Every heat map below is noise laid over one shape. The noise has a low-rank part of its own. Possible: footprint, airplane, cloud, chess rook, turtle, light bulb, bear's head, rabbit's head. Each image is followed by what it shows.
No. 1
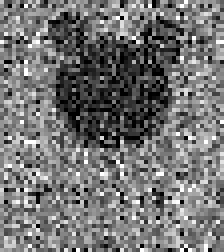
bear's head
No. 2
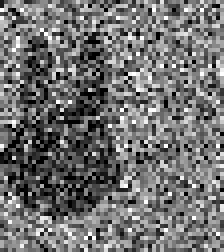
rabbit's head
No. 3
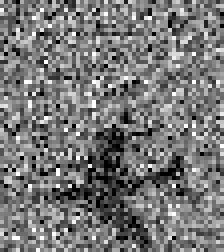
airplane
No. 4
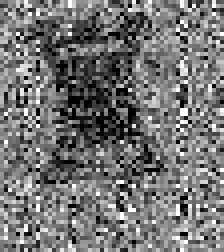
chess rook
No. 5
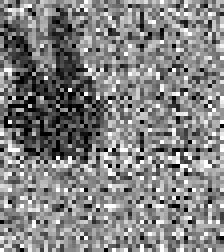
rabbit's head
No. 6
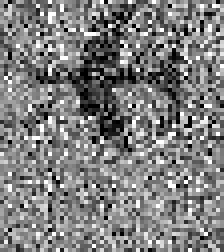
airplane
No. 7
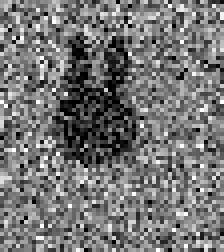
rabbit's head
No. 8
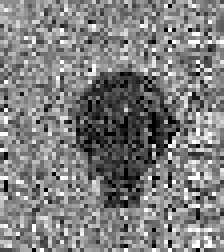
light bulb
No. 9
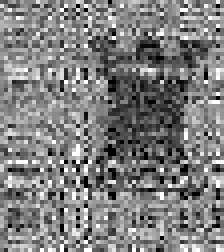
chess rook
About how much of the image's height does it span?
two thirds
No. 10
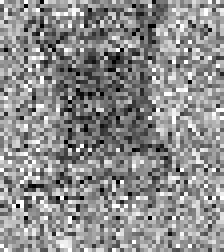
chess rook
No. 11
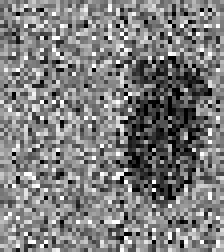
footprint
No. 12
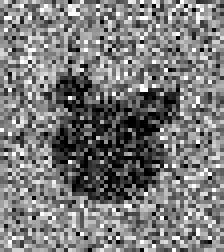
bear's head
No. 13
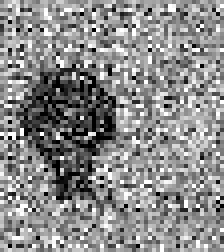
light bulb
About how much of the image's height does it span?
half
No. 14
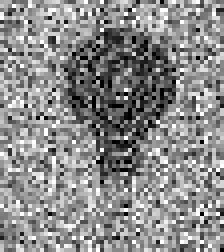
light bulb
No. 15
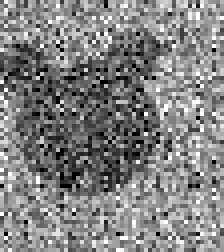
bear's head
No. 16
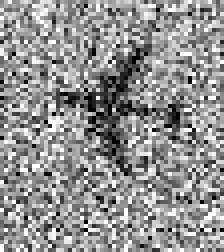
airplane
